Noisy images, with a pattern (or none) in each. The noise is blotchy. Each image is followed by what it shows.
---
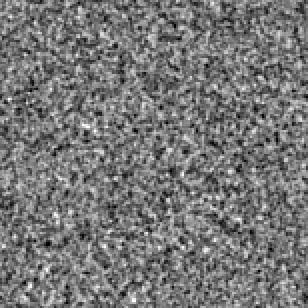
only noise
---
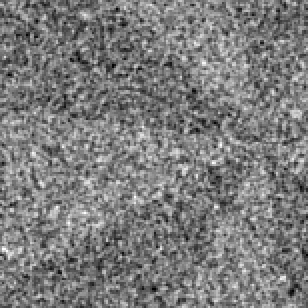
spokes from one point
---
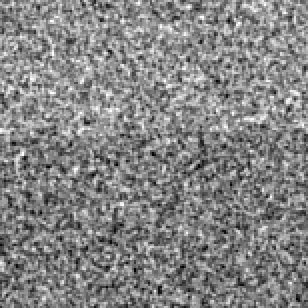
a sharp edge
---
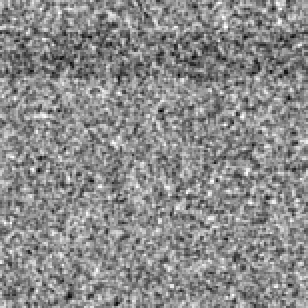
one horizontal stripe
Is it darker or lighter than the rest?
darker
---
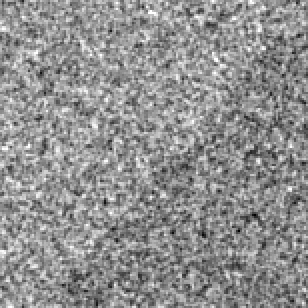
a sharp edge
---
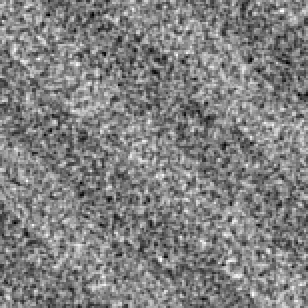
diagonal stripes
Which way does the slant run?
top left to bottom right
